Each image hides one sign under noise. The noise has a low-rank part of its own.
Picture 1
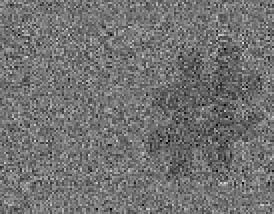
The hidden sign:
hash sign
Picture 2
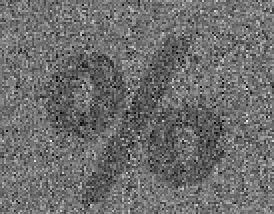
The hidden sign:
percent sign
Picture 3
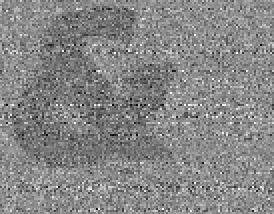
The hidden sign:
ampersand
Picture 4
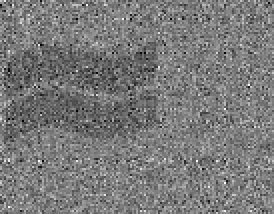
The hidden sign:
approximately sign
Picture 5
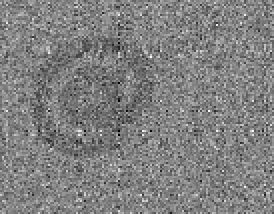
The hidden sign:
at sign
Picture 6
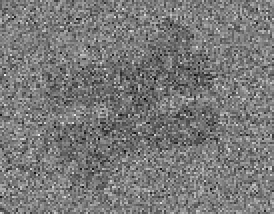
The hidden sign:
not-equal sign
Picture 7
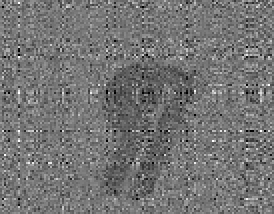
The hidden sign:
pilcrow
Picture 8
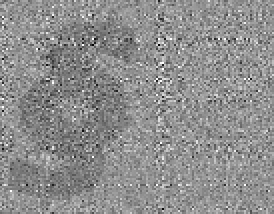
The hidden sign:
section sign
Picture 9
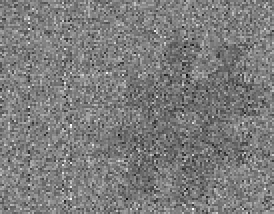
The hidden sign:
hash sign
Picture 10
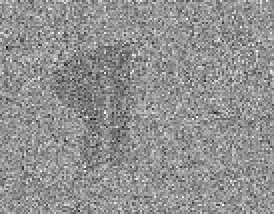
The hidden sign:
pilcrow
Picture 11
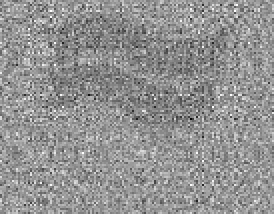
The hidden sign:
approximately sign
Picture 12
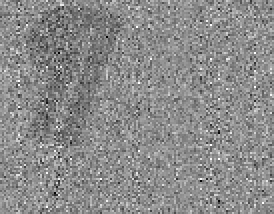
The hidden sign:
pilcrow
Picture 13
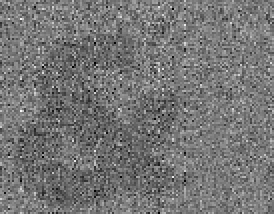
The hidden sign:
ampersand
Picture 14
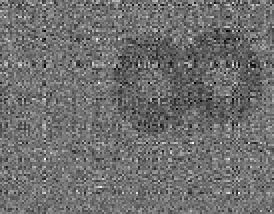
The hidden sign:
infinity sign
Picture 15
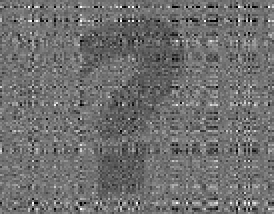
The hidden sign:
question mark
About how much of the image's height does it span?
nearly all
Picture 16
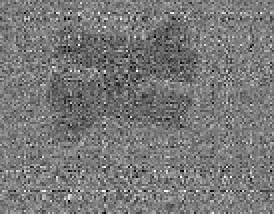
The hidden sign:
not-equal sign
